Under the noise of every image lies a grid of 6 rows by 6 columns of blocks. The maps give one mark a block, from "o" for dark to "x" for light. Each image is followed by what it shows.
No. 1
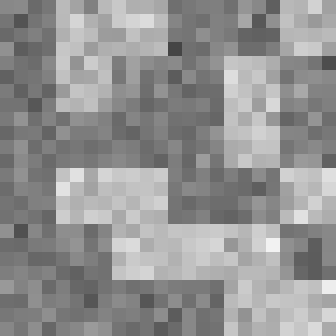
o x x o o x
o x o o x o
o o o o x o
o x x o o x
o o x x x o
o o o o x x
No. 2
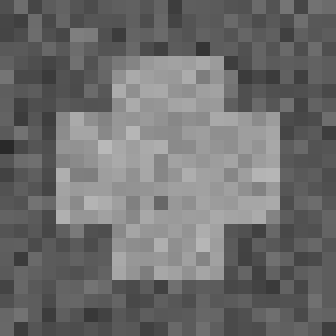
o o o o o o
o o x x o o
o x x x x o
o x x x x o
o o x x o o
o o o o o o
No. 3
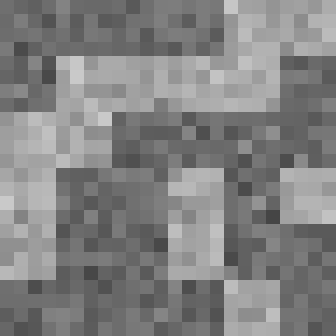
o o o o x x
o x x x x o
x x o o o o
x o o x o x
x o o x o o
o o o o x o
